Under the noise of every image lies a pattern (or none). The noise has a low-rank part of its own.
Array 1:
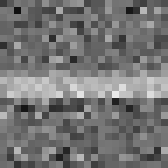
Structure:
one band of rows
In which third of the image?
middle
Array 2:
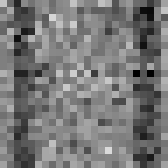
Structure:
bands of columns
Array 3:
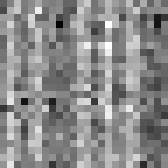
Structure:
bands of columns
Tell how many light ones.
5
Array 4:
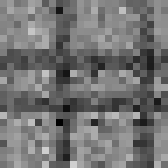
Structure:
bands of rows crossing bands of columns
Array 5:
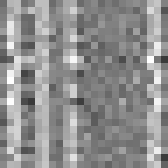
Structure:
bands of columns
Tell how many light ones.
4
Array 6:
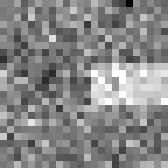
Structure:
one block
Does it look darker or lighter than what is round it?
lighter
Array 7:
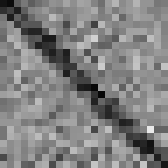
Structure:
a diagonal band
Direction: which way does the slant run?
top left to bottom right
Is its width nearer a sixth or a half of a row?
a sixth
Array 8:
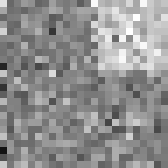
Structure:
one block
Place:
top right
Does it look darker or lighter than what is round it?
lighter
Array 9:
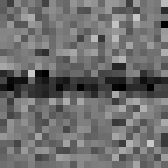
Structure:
one band of rows
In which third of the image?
middle
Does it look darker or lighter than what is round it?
darker
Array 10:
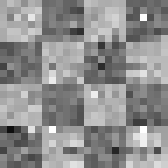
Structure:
a checkerboard
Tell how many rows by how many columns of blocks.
4 by 4
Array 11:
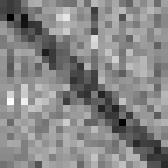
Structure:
a diagonal band
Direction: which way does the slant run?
top left to bottom right
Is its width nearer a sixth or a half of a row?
a sixth
